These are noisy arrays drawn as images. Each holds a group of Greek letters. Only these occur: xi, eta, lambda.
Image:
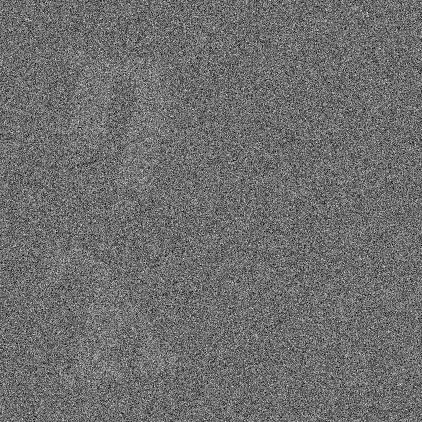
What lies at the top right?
nothing
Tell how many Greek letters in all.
2
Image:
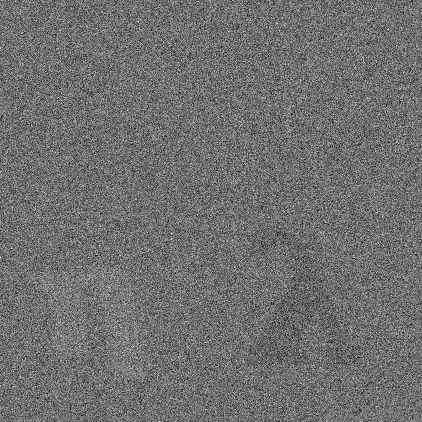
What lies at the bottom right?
lambda
